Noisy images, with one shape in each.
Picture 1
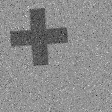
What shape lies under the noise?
cross
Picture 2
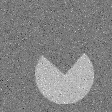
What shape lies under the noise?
disc with a wedge cut out
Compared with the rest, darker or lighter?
lighter
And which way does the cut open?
up
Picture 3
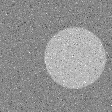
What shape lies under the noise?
disc
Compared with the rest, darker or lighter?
lighter
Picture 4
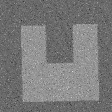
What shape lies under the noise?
square with a notch
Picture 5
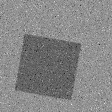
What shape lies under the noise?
square
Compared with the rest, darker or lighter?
darker
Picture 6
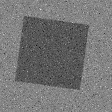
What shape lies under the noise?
square
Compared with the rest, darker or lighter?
darker
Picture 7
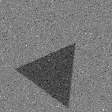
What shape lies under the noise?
triangle
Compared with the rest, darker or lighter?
darker
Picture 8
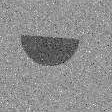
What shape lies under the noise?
half disc
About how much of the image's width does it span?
half
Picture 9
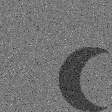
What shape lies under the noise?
crescent
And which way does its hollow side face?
right
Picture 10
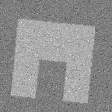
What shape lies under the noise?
square with a notch
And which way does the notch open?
down
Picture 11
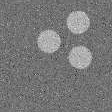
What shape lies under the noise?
three dots
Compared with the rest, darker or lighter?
lighter
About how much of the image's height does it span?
half
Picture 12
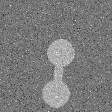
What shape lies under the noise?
dumbbell
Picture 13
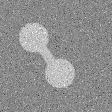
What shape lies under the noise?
dumbbell
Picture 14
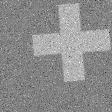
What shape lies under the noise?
cross
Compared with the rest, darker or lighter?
lighter
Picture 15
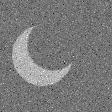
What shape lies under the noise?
crescent
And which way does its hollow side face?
up and right
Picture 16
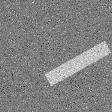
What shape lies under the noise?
bar
